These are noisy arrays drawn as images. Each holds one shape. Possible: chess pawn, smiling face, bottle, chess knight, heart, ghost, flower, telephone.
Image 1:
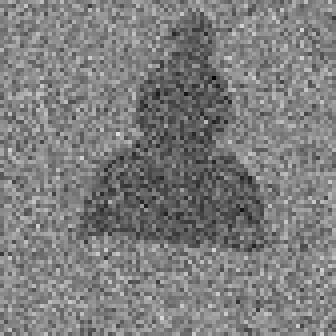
chess pawn
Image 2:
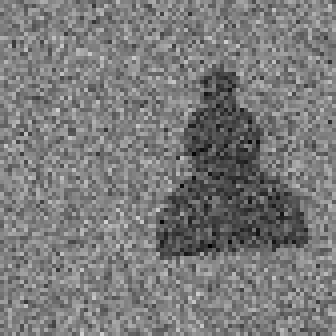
chess pawn
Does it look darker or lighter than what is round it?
darker
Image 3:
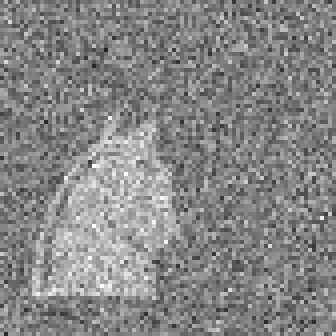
chess knight
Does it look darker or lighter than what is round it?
lighter
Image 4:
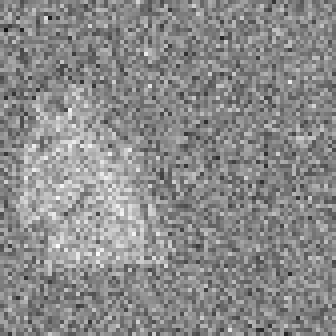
chess knight
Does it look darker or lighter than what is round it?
lighter
